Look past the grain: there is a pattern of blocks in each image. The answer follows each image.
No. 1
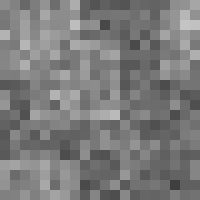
mirrored about the diagonal from the top left
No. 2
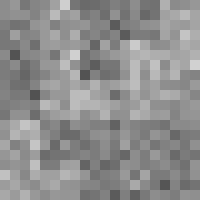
no symmetry
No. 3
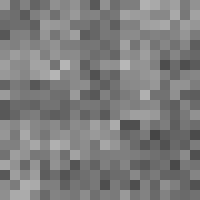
mirrored about the diagonal from the top left
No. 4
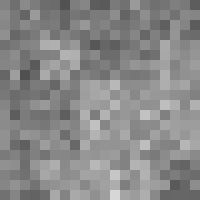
mirrored about the diagonal from the top left
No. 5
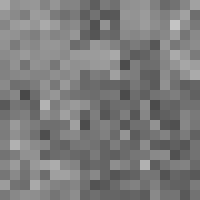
mirrored about the diagonal from the top left
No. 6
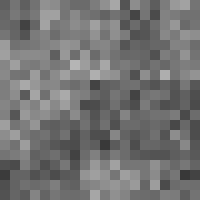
no symmetry
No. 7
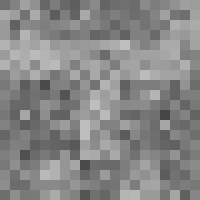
left and right mirror each other
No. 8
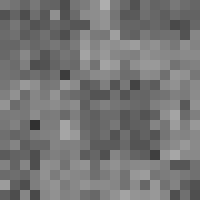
mirrored about the diagonal from the top left
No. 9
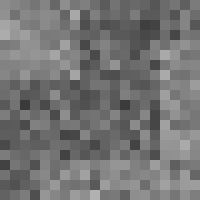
mirrored about the diagonal from the top left
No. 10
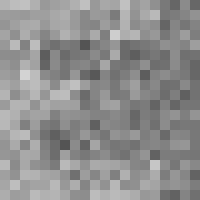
top and bottom mirror each other
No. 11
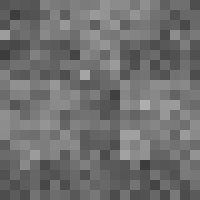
left and right mirror each other
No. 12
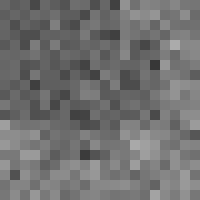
mirrored about the diagonal from the top left
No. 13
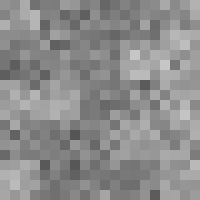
top and bottom mirror each other
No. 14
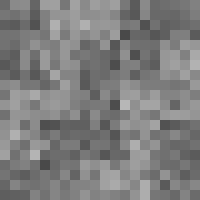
the same after a half turn
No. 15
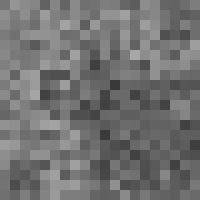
mirrored about the diagonal from the top left
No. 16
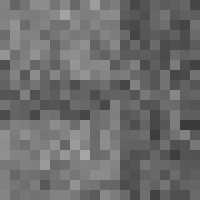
top and bottom mirror each other
